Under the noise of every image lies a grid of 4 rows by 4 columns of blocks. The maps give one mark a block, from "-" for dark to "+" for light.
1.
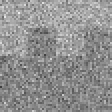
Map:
++++
+-+-
----
----
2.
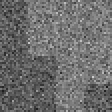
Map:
-+++
-+++
--++
--+-
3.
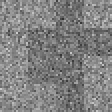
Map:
++-+
+---
+--+
++-+
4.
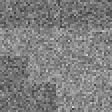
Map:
----
++++
-+++
--++
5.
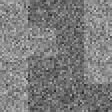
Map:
+--+
++-+
+--+
+---
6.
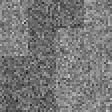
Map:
+--+
+-++
--++
--++
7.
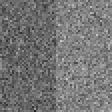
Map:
--++
--++
--++
--++
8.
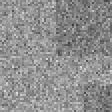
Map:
++--
++--
++++
+++-
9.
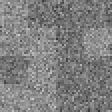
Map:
+---
++-+
-+--
++--
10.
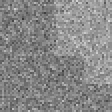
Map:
--++
--++
---+
----
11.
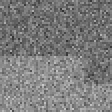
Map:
----
----
+++-
++++
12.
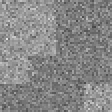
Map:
++--
++--
+---
---+
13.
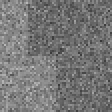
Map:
+---
+---
++--
++--
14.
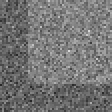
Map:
-+++
-+++
-+++
----
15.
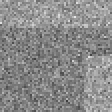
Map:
++++
----
---+
---+
